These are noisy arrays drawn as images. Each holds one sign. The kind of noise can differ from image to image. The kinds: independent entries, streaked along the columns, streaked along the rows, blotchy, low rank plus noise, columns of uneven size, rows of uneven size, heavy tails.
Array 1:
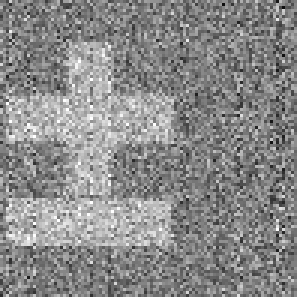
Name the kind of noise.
columns of uneven size
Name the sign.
plus-minus sign
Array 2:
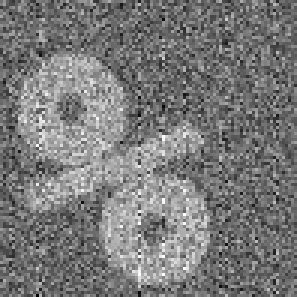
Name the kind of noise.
columns of uneven size
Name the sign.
percent sign
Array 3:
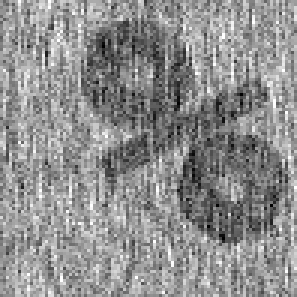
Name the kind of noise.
streaked along the columns
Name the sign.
percent sign
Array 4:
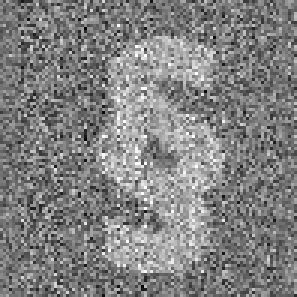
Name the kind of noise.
columns of uneven size
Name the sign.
section sign
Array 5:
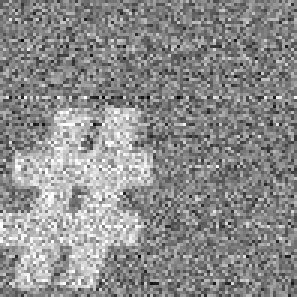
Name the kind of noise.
rows of uneven size
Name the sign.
hash sign
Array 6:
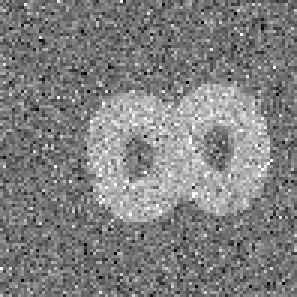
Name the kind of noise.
heavy tails
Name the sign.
infinity sign
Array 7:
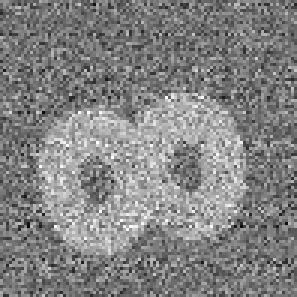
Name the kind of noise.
rows of uneven size
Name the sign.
infinity sign
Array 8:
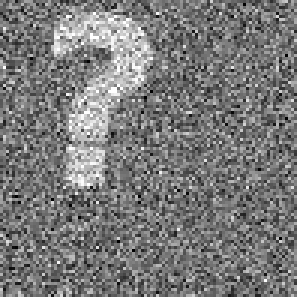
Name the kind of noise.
low rank plus noise
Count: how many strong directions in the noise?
three or four
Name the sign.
question mark
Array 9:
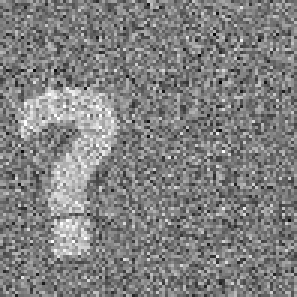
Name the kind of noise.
low rank plus noise
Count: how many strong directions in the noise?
three or four
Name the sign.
question mark
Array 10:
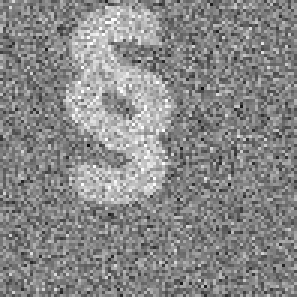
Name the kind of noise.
independent entries
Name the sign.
section sign
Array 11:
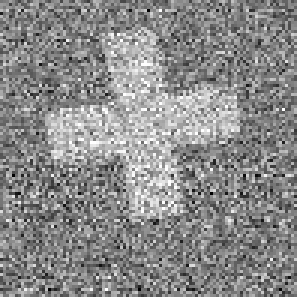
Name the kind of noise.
rows of uneven size
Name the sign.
plus sign
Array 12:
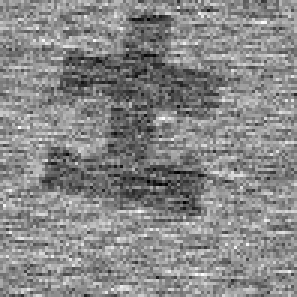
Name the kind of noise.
streaked along the rows
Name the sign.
plus-minus sign
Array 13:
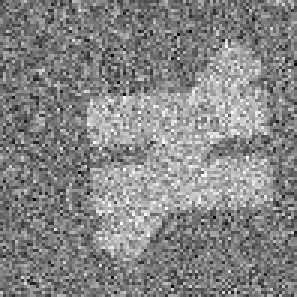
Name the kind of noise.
low rank plus noise
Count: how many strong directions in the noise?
three or four
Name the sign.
not-equal sign
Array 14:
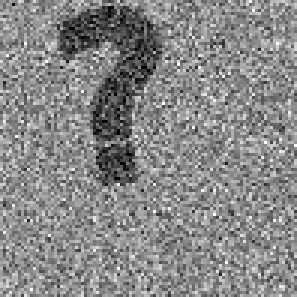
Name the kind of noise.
low rank plus noise
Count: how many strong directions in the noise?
five to eight
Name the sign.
question mark
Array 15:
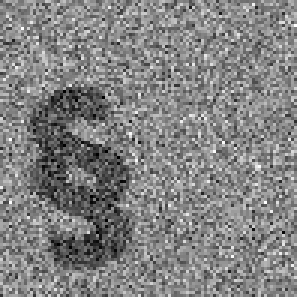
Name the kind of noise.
independent entries
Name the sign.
section sign
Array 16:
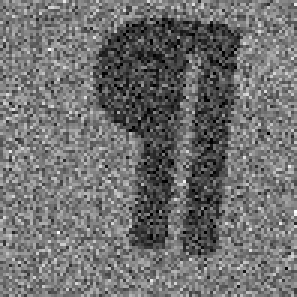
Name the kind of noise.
independent entries
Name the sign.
pilcrow
